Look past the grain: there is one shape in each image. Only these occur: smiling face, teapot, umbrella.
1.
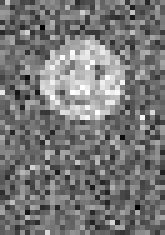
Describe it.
light smiling face
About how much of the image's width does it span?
half
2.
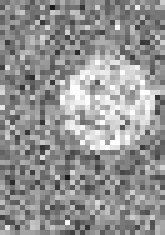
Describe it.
light smiling face
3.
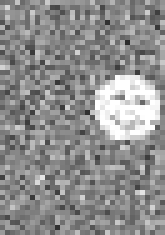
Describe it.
light smiling face, middle right
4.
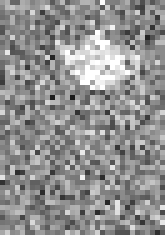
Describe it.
light teapot
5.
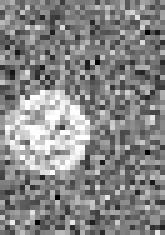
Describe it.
light smiling face
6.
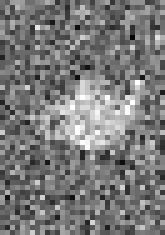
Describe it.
light teapot
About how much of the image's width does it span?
two thirds
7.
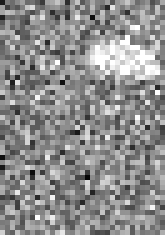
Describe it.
light umbrella
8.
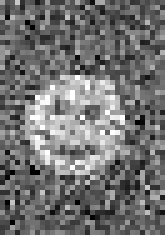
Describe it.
light smiling face
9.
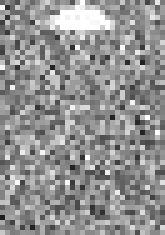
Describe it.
light umbrella, top middle
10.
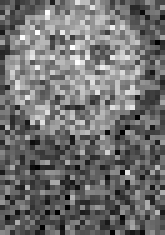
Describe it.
light smiling face
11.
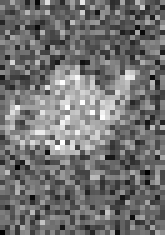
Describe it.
light teapot
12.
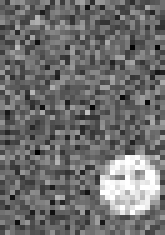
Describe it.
light smiling face, bottom right
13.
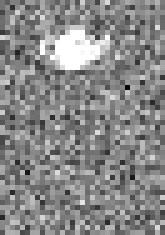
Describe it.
light teapot, top middle
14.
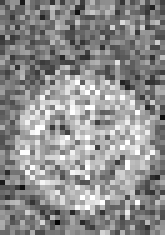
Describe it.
light smiling face
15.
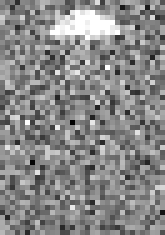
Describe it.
light umbrella
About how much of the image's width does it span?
half
